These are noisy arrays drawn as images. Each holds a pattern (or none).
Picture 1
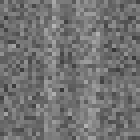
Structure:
bands of columns
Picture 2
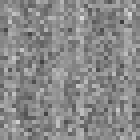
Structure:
bands of columns
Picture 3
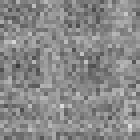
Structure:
bands of rows crossing bands of columns
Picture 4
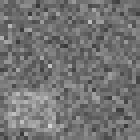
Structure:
one block
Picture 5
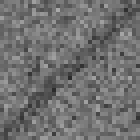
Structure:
a diagonal band
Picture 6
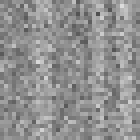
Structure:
bands of columns
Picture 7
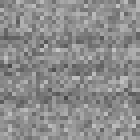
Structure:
bands of rows
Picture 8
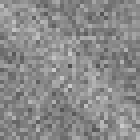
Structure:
a diagonal band
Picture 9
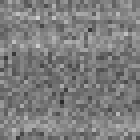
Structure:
bands of rows
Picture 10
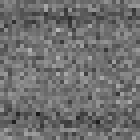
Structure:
bands of rows
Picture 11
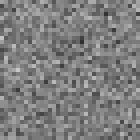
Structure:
only noise
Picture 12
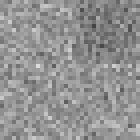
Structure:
one block
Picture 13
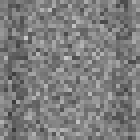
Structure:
bands of columns
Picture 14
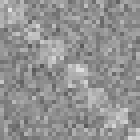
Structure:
blocks along the diagonal
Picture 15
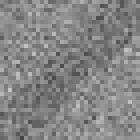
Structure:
a diagonal band
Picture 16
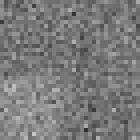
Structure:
one block
